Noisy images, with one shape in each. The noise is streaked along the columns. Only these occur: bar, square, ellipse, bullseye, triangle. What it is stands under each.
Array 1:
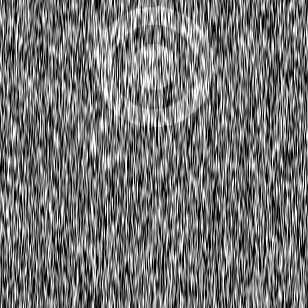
bullseye
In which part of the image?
top middle
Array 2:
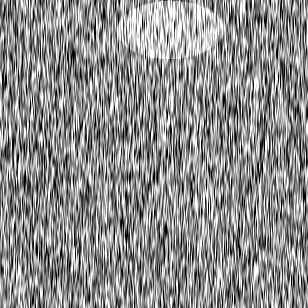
ellipse
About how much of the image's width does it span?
a third
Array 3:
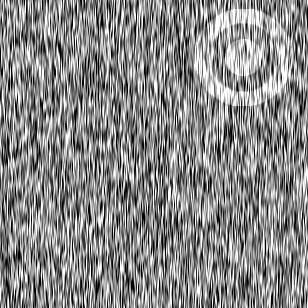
bullseye
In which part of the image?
top right
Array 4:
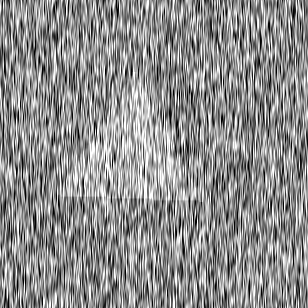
triangle
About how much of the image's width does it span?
half
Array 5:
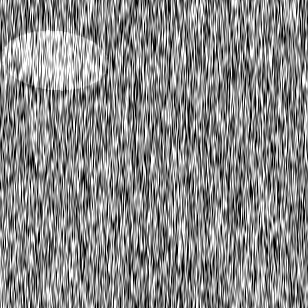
ellipse
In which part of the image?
top left
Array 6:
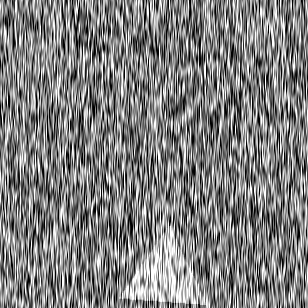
triangle
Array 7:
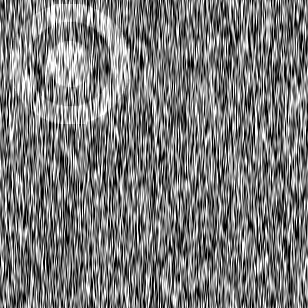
bullseye
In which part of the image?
top left
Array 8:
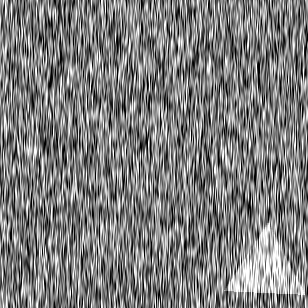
triangle
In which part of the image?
bottom right
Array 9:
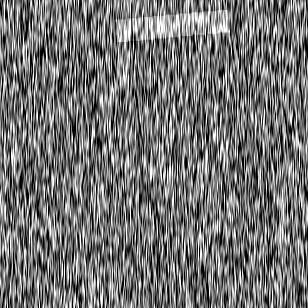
bar
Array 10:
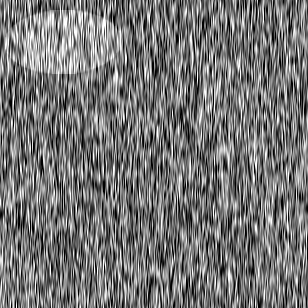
ellipse
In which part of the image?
top left
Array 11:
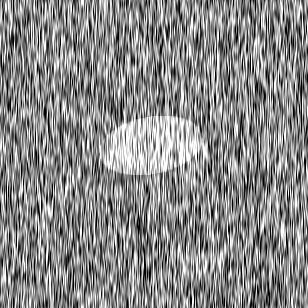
ellipse
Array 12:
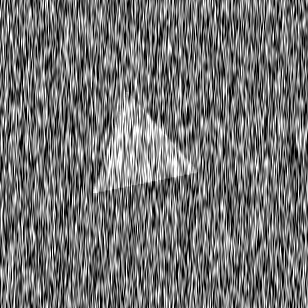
triangle
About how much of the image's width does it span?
a third
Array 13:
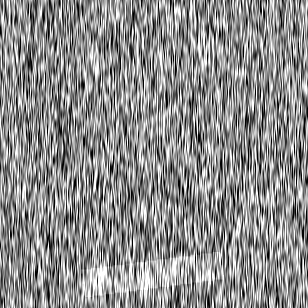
bar
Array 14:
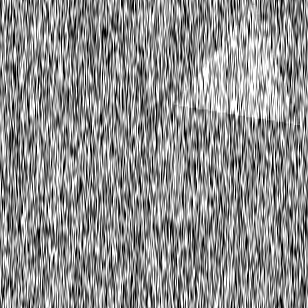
triangle
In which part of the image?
top right
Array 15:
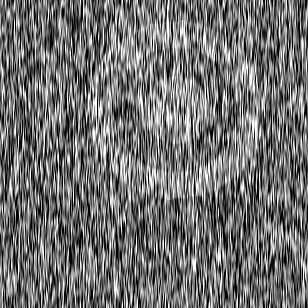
bullseye
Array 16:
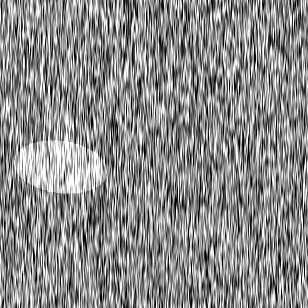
ellipse
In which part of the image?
middle left
